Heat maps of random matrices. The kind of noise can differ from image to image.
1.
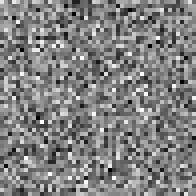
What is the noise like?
independent entries
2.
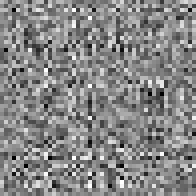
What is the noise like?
low rank plus noise
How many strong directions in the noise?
three or four
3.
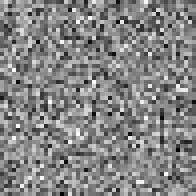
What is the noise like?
independent entries
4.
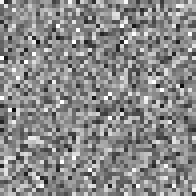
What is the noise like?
independent entries
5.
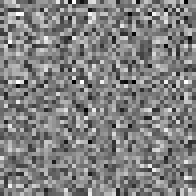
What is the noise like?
low rank plus noise
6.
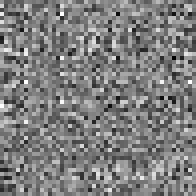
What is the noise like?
low rank plus noise
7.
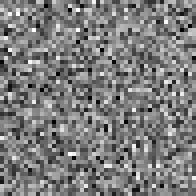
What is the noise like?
independent entries
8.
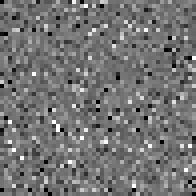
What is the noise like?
heavy tails
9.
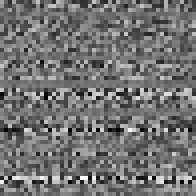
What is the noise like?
rows of uneven size
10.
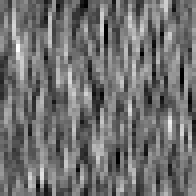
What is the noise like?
streaked along the columns
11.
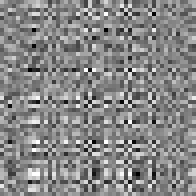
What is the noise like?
low rank plus noise
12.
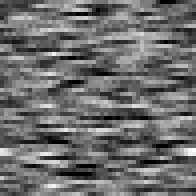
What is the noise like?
streaked along the rows
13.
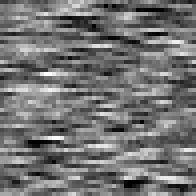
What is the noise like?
streaked along the rows
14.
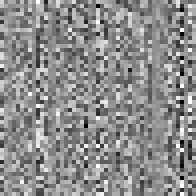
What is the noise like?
columns of uneven size
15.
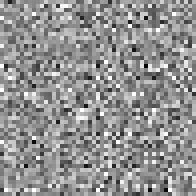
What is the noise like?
low rank plus noise
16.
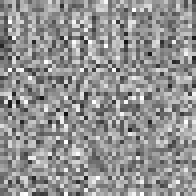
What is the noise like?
low rank plus noise
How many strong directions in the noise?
five to eight
